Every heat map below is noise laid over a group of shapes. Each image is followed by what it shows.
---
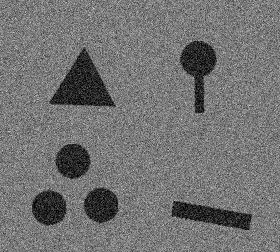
top left: triangle; top right: lollipop; bottom left: three dots; bottom right: bar
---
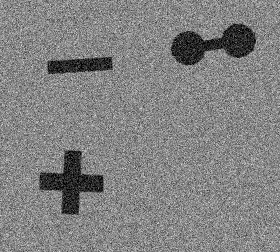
top left: bar; top right: dumbbell; bottom left: cross
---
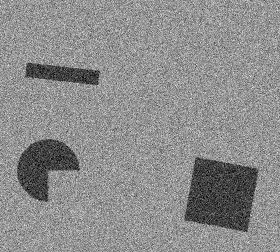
top left: bar; bottom left: disc with a wedge cut out; bottom right: square
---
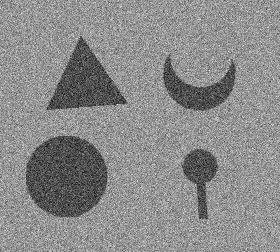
top left: triangle; top right: crescent; bottom left: disc; bottom right: lollipop
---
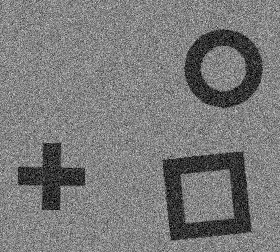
top right: ring; bottom left: cross; bottom right: square frame
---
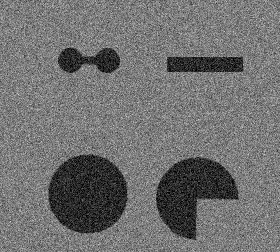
top left: dumbbell; top right: bar; bottom left: disc; bottom right: disc with a wedge cut out
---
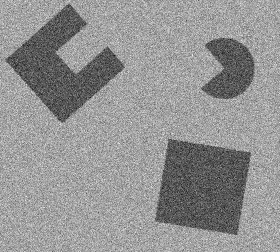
top left: square with a notch; top right: disc with a wedge cut out; bottom right: square
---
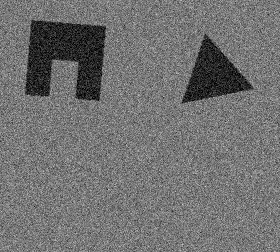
top left: square with a notch; top right: triangle
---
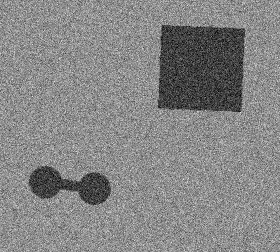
top right: square; bottom left: dumbbell
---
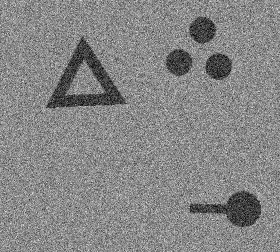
top left: triangle frame; top right: three dots; bottom right: lollipop
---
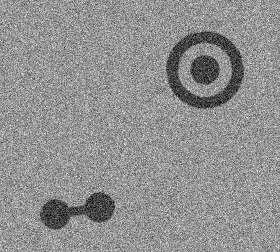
top right: bullseye; bottom left: dumbbell
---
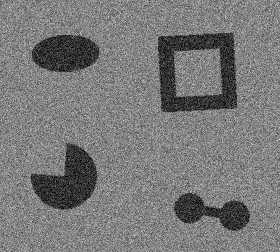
top left: ellipse; top right: square frame; bottom left: disc with a wedge cut out; bottom right: dumbbell
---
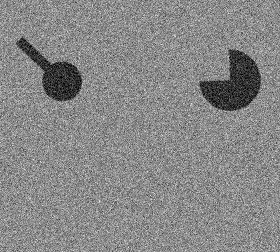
top left: lollipop; top right: disc with a wedge cut out
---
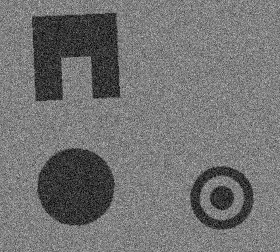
top left: square with a notch; bottom left: disc; bottom right: bullseye
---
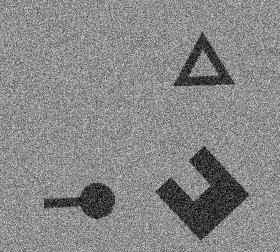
top right: triangle frame; bottom left: lollipop; bottom right: square with a notch
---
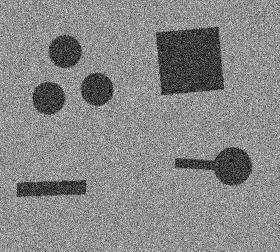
top left: three dots; top right: square; bottom left: bar; bottom right: lollipop
